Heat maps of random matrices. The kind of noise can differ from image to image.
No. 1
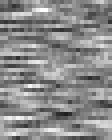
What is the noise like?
streaked along the rows
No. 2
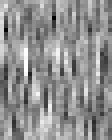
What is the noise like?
streaked along the columns
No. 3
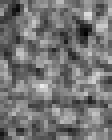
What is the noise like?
blotchy
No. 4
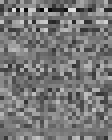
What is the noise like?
rows of uneven size
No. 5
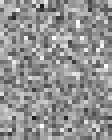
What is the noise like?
independent entries
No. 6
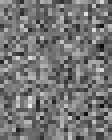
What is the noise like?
low rank plus noise
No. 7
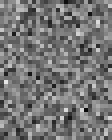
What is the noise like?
independent entries
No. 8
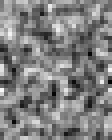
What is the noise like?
blotchy
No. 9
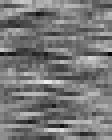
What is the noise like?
streaked along the rows
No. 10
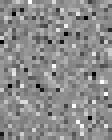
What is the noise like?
heavy tails
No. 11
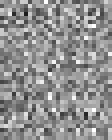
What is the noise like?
low rank plus noise
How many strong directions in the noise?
two
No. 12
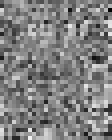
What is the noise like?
low rank plus noise
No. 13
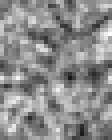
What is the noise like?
blotchy
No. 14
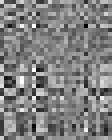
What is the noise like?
low rank plus noise
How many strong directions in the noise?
one
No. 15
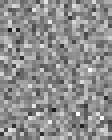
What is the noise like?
independent entries
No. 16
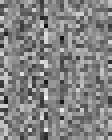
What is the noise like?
columns of uneven size
